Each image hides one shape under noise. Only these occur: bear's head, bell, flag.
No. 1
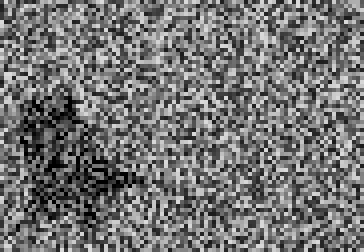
bell
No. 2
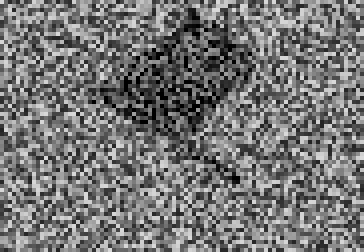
flag
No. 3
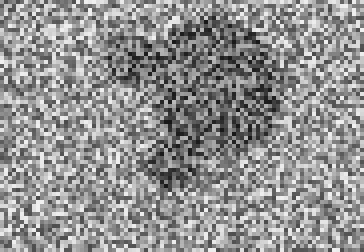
bear's head
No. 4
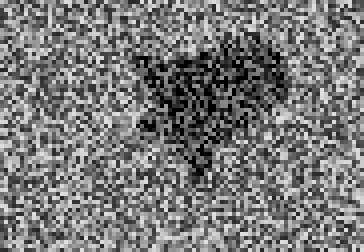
bell
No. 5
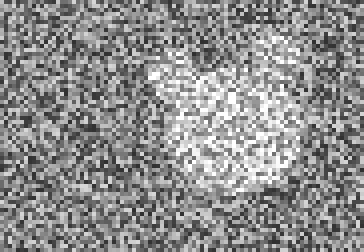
bear's head
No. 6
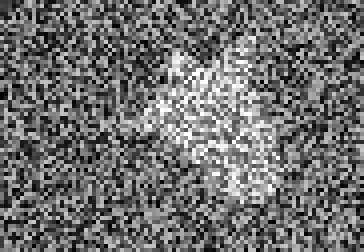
bell
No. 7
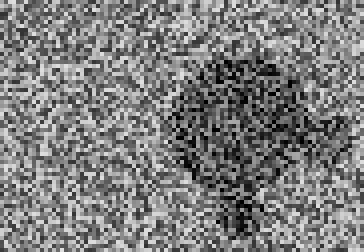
bear's head
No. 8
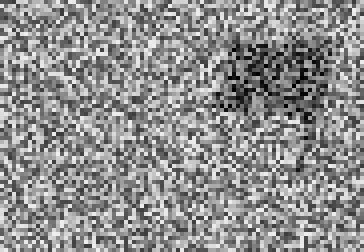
flag
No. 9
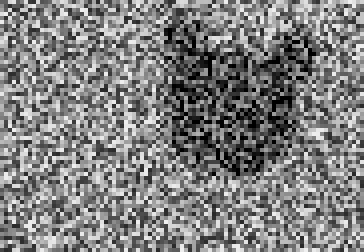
bear's head
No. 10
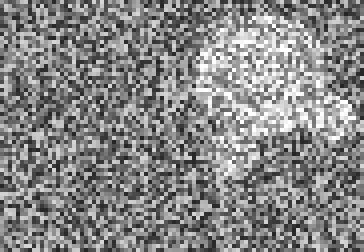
bear's head
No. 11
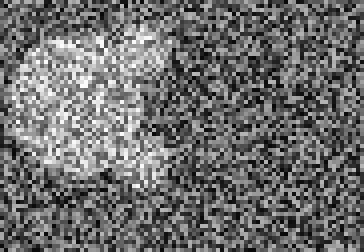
bear's head
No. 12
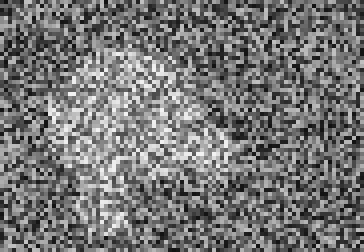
bear's head
